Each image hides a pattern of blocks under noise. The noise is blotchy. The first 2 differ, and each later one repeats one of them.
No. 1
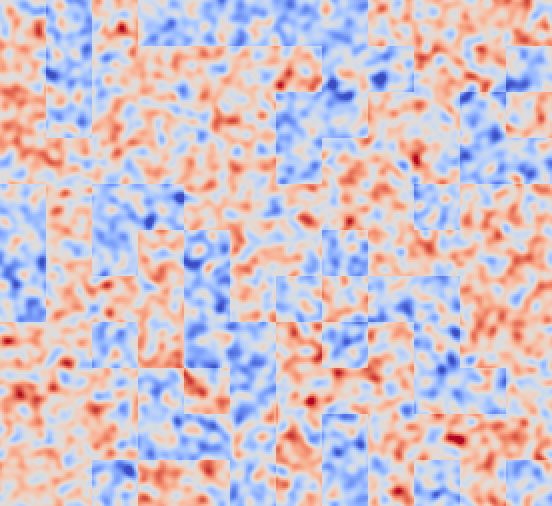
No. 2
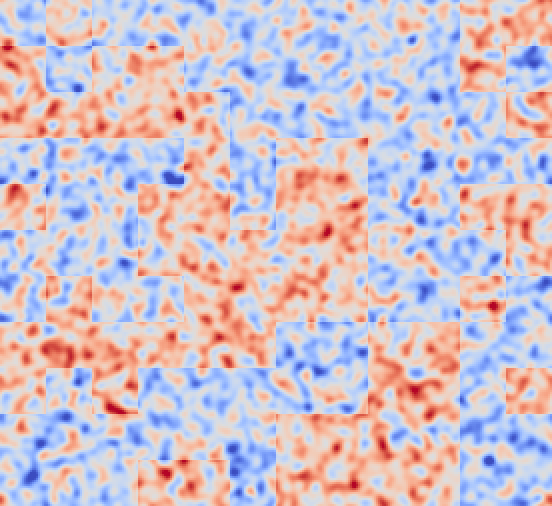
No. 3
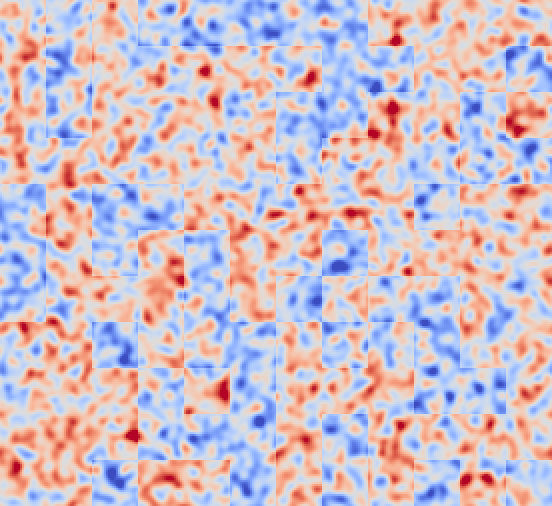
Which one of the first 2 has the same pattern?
1
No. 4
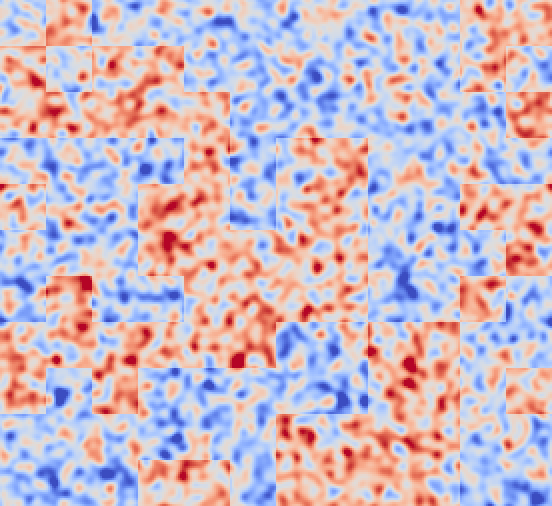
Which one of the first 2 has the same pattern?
2
